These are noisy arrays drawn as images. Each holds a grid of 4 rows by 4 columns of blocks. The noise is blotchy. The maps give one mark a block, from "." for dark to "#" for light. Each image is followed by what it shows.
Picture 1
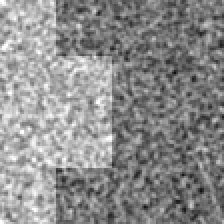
# . . .
# # . .
# # . .
# . . .
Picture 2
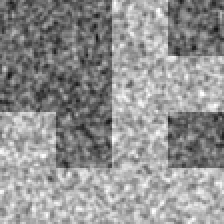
. . # .
. . # #
# . # .
# # # #
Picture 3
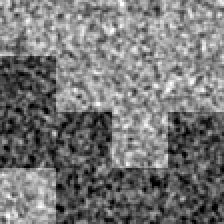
# # # #
. # # #
. . # .
# . . .
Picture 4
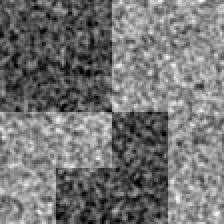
. . # #
. . # #
# # . #
# . . #
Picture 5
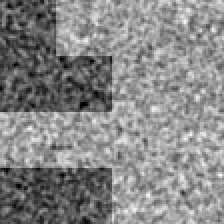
. # # #
. . # #
# # # #
. . # #
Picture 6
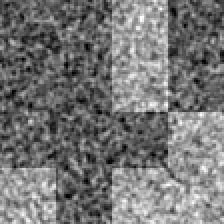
. . # .
. . # .
. . . #
# . # #
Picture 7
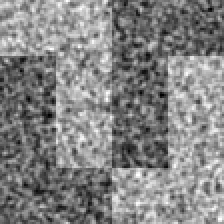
# # . .
. # . #
. # . #
. . # #
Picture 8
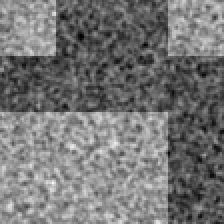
# . . #
. . . .
# # # .
# # # .
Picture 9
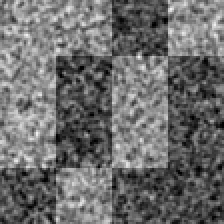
# # . #
# . # .
# . # .
. # . .
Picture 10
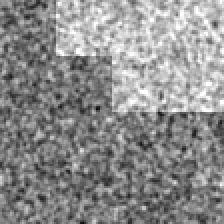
. # # #
. . # #
. . . .
. . . .
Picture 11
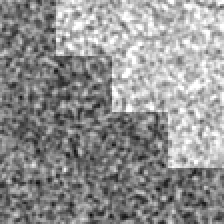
. # # #
. . # #
. . . #
. . . .
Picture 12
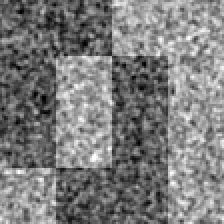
. . # #
. # . #
. # . #
# . . #
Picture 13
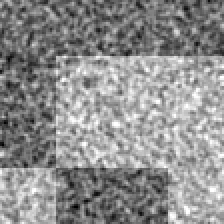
. . . .
. # # #
. # # #
# . . #
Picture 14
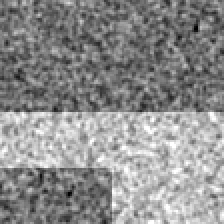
. . . .
. . . .
# # # #
. . # #
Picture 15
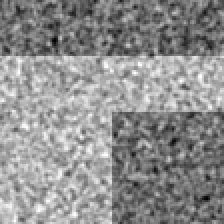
. . . .
# # # #
# # . .
# # . .
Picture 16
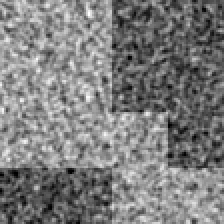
# # . .
# # . .
# # # .
. . # #
